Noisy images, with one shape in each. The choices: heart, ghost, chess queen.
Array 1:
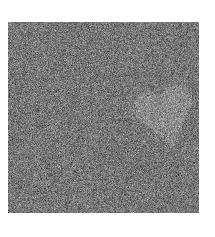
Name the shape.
heart
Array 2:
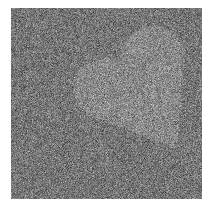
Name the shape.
heart
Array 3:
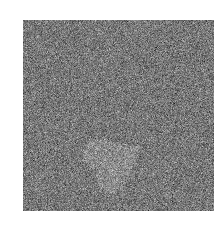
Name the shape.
heart
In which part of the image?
bottom middle
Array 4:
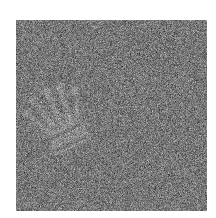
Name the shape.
chess queen
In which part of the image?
middle left
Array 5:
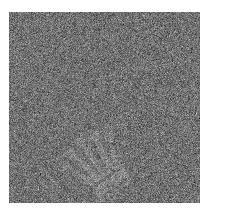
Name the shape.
chess queen
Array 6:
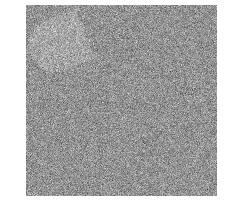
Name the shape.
ghost
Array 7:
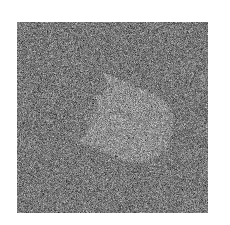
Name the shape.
ghost
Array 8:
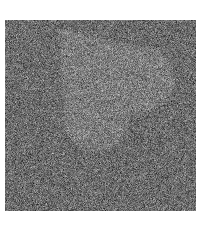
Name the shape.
heart
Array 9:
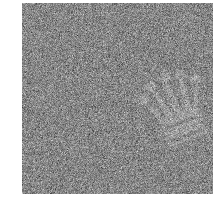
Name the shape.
chess queen
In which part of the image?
middle right
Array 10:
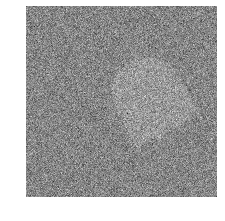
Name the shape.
ghost
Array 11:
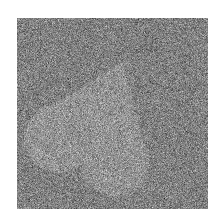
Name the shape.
heart
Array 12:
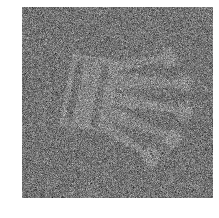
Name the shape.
chess queen
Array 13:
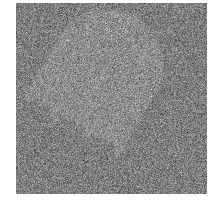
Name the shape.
ghost
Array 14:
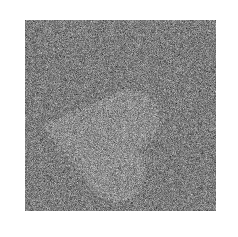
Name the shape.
heart
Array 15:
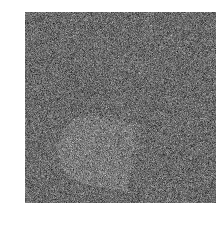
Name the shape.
ghost
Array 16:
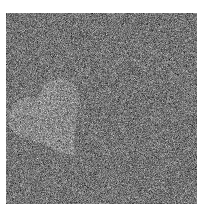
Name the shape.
heart
